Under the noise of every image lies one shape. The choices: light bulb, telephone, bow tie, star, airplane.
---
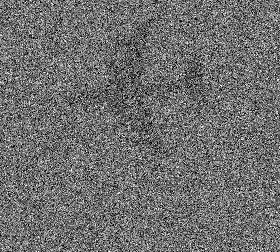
airplane
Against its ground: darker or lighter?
darker
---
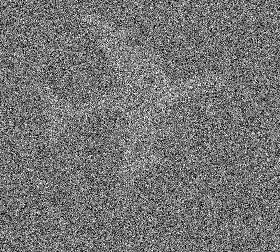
airplane
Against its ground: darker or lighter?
lighter
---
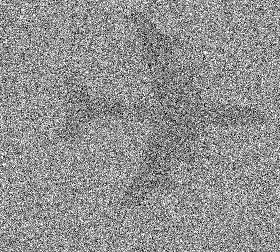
airplane
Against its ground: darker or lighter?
darker
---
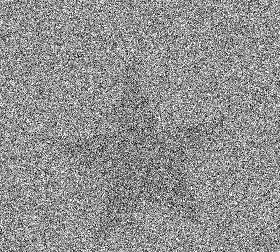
star
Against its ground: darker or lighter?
darker
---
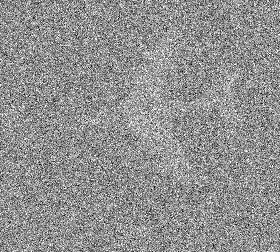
airplane
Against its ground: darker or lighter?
lighter
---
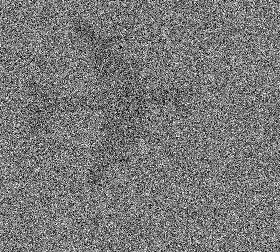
airplane
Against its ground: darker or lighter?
darker
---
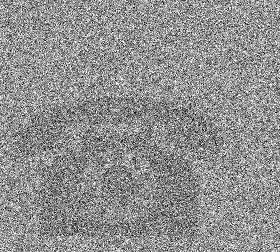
telephone
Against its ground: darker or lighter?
darker
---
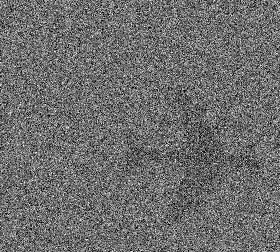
airplane
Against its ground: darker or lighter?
darker
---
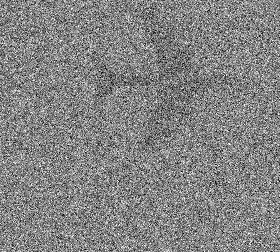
airplane
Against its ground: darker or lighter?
darker
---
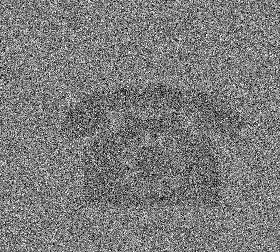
telephone
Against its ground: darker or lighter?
darker
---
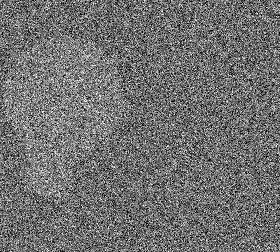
light bulb
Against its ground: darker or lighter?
lighter
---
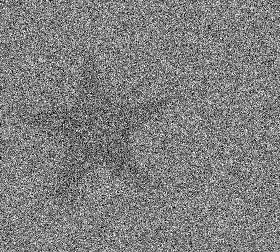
star
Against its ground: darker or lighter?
darker
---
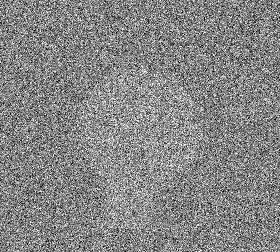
light bulb
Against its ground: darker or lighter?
lighter
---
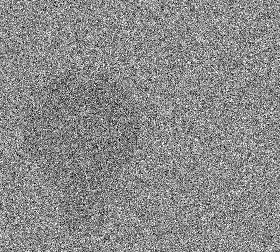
light bulb
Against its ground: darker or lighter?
darker
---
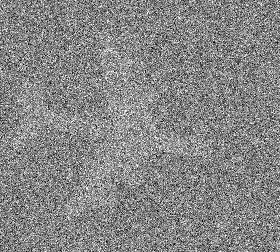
airplane
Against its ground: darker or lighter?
lighter
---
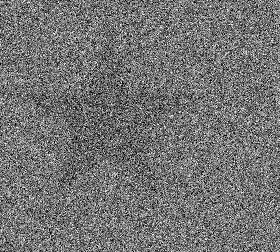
star
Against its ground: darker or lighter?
darker
